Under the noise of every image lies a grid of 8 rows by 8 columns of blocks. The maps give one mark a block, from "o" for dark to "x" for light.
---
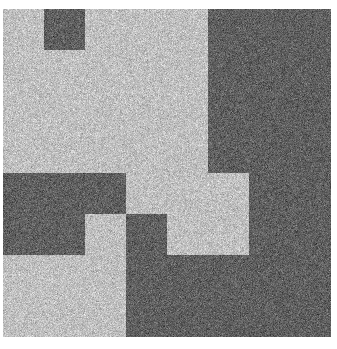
x o x x x o o o
x x x x x o o o
x x x x x o o o
x x x x x o o o
o o o x x x o o
o o x o x x o o
x x x o o o o o
x x x o o o o o
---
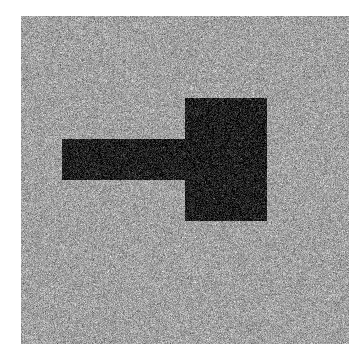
x x x x x x x x
x x x x x x x x
x x x x o o x x
x o o o o o x x
x x x x o o x x
x x x x x x x x
x x x x x x x x
x x x x x x x x
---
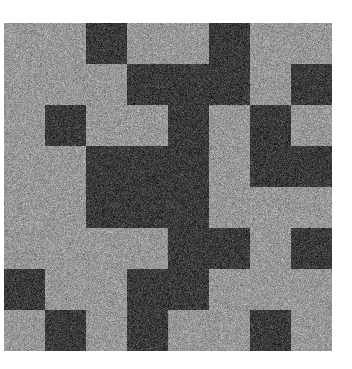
x x o x x o x x
x x x o o o x o
x o x x o x o x
x x o o o x o o
x x o o o x x x
x x x x o o x o
o x x o o x x x
x o x o x x o x
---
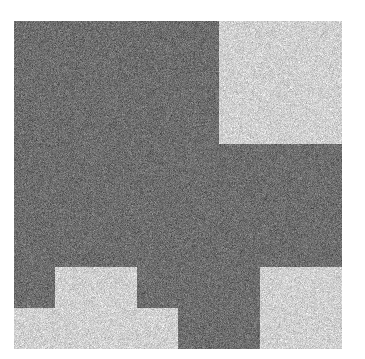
o o o o o x x x
o o o o o x x x
o o o o o x x x
o o o o o o o o
o o o o o o o o
o o o o o o o o
o x x o o o x x
x x x x o o x x
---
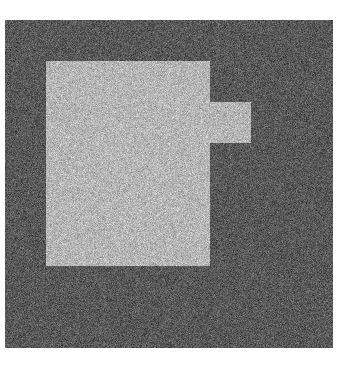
o o o o o o o o
o x x x x o o o
o x x x x x o o
o x x x x o o o
o x x x x o o o
o x x x x o o o
o o o o o o o o
o o o o o o o o
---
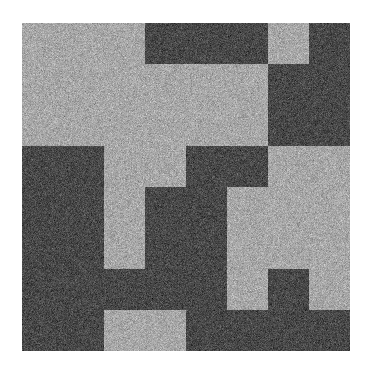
x x x o o o x o
x x x x x x o o
x x x x x x o o
o o x x o o x x
o o x o o x x x
o o x o o x x x
o o o o o x o x
o o x x o o o o
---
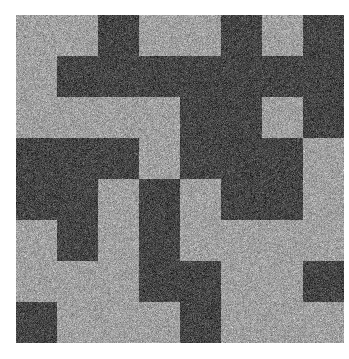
x x o x x o x o
x o o o o o o o
x x x x o o x o
o o o x o o o x
o o x o x o o x
x o x o x x x x
x x x o o x x o
o x x x o x x x
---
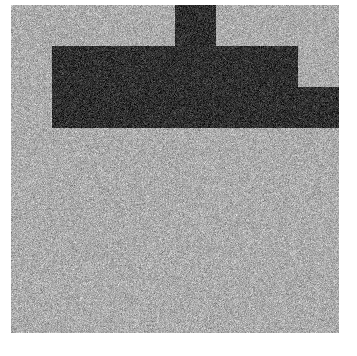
x x x x o x x x
x o o o o o o x
x o o o o o o o
x x x x x x x x
x x x x x x x x
x x x x x x x x
x x x x x x x x
x x x x x x x x
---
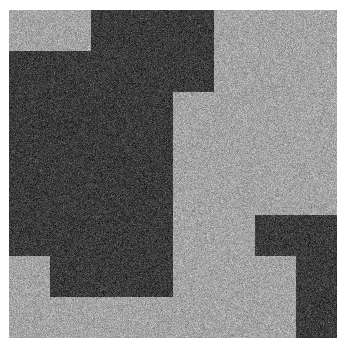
x x o o o x x x
o o o o o x x x
o o o o x x x x
o o o o x x x x
o o o o x x x x
o o o o x x o o
x o o o x x x o
x x x x x x x o
